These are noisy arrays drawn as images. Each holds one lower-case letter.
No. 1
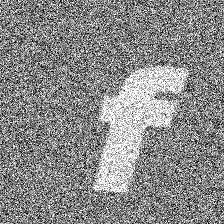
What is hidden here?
light f
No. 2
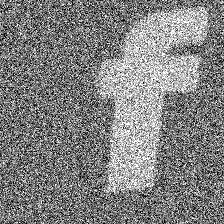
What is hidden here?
light f
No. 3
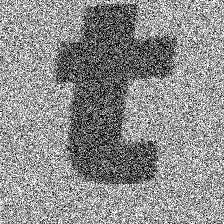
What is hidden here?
dark t
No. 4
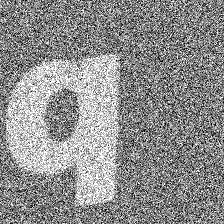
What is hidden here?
light q
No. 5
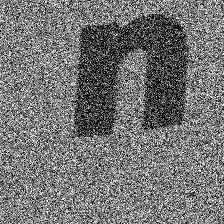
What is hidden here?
dark n
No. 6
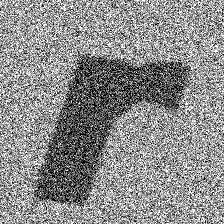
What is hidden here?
dark r
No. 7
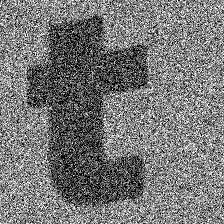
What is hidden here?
dark t
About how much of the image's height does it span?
nearly all
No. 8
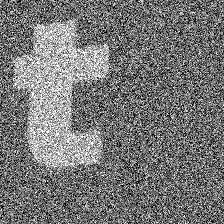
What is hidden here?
light t
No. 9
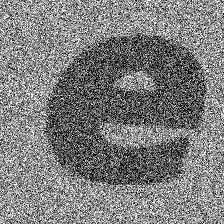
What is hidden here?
dark e
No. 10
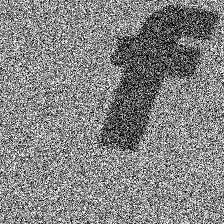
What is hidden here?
dark f
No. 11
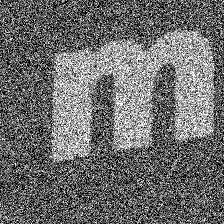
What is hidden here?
light m
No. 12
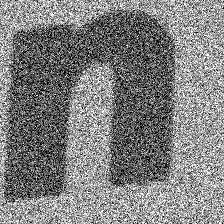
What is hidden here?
dark n
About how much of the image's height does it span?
nearly all
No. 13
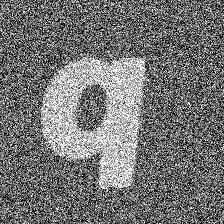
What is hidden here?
light q
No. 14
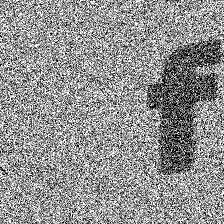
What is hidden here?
dark f
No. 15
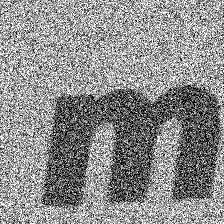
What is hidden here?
dark m
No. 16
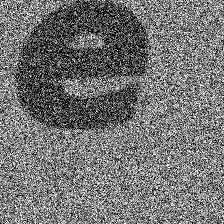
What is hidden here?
dark e
